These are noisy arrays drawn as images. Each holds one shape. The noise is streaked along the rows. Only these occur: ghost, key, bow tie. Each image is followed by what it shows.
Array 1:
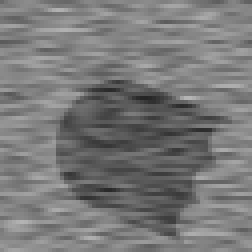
ghost
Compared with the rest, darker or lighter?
darker
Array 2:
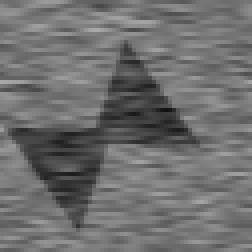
bow tie
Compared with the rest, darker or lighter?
darker
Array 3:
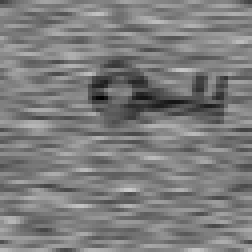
key
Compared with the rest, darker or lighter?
darker
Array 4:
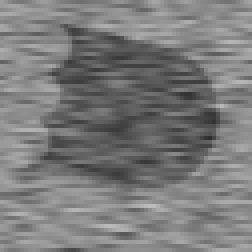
ghost
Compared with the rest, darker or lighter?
darker
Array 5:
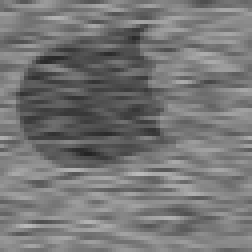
ghost
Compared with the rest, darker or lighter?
darker
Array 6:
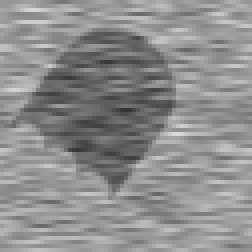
ghost
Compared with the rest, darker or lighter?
darker
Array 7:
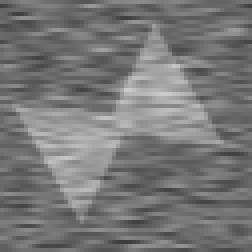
bow tie
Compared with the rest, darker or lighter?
lighter
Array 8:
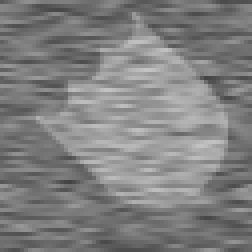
ghost
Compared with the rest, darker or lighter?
lighter
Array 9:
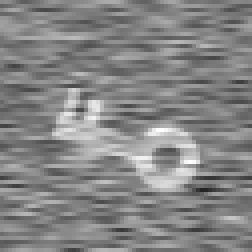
key
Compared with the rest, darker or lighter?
lighter
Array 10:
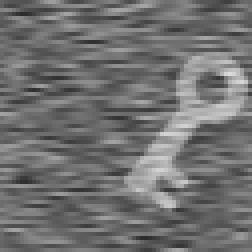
key
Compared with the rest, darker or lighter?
lighter
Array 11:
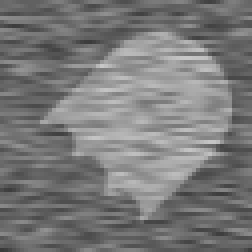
ghost
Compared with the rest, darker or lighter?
lighter
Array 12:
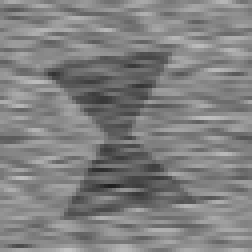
bow tie
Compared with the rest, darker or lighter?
darker
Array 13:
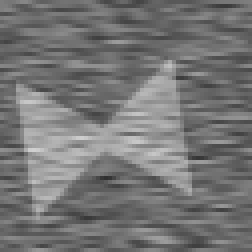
bow tie
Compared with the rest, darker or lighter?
lighter
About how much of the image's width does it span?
two thirds
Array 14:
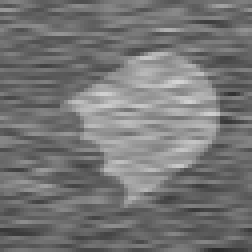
ghost
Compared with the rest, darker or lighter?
lighter
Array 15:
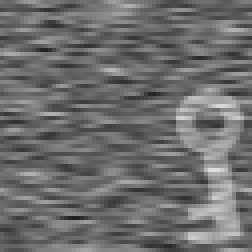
key
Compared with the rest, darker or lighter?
lighter
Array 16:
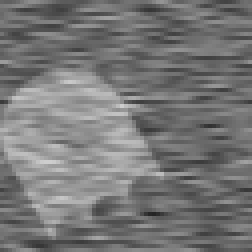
ghost
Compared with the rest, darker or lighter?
lighter
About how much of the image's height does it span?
two thirds
